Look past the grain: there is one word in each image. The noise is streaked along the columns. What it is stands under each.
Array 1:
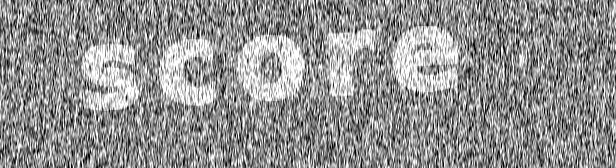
score
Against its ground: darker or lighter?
lighter
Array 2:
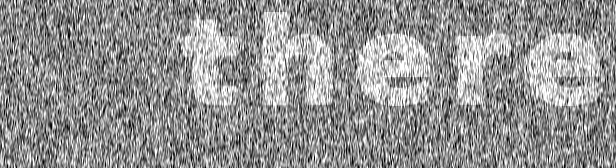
there
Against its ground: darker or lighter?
lighter
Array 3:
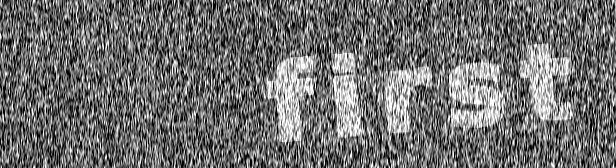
first
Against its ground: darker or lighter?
lighter
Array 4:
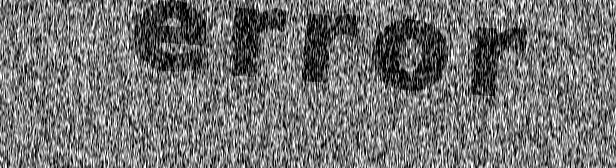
error
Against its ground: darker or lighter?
darker
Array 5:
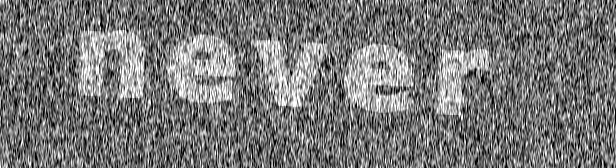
never
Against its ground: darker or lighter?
lighter
